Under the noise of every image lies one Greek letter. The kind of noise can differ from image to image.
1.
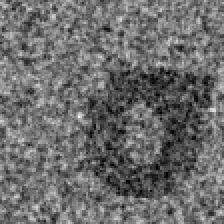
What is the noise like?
blotchy
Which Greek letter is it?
sigma
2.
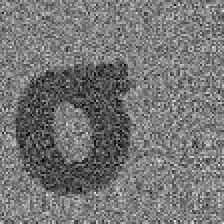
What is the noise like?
low rank plus noise
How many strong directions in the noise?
five to eight
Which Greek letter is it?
sigma
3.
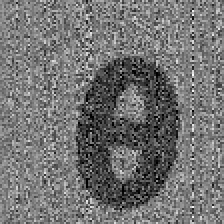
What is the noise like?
columns of uneven size
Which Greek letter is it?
theta
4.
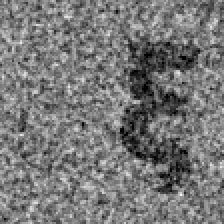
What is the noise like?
blotchy
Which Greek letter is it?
xi
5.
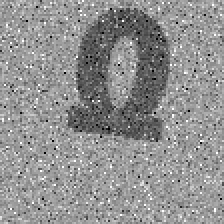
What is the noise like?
heavy tails
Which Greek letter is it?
omega
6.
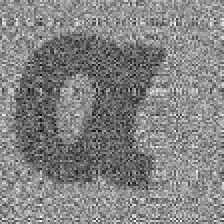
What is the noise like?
low rank plus noise
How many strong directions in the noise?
one
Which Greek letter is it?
alpha
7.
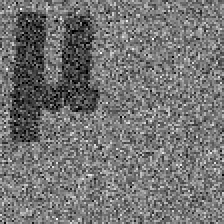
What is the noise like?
independent entries
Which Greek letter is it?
mu
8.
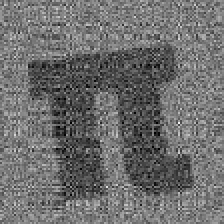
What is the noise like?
low rank plus noise
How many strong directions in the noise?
one
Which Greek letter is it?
pi
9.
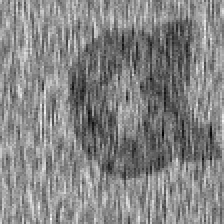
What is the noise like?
streaked along the columns
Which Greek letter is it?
alpha
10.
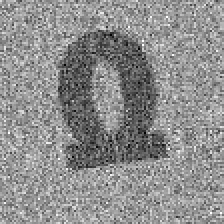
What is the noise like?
low rank plus noise
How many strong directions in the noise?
five to eight
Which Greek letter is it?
omega
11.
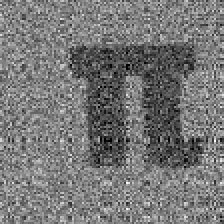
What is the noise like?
low rank plus noise
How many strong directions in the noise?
one
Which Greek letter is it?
pi
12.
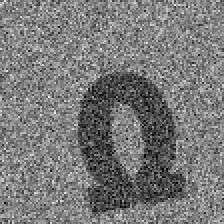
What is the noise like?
independent entries
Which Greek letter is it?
omega
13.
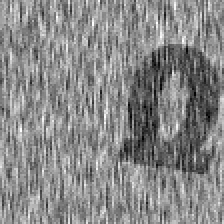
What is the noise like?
streaked along the columns
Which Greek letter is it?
omega
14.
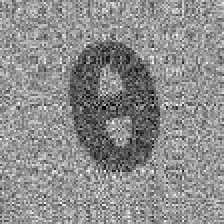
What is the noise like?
low rank plus noise
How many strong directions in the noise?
two
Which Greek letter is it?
theta
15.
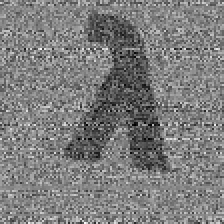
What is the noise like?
rows of uneven size
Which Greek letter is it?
lambda
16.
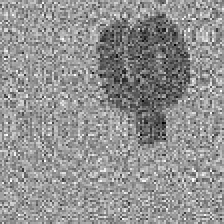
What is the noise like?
low rank plus noise
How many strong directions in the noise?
two
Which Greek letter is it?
phi
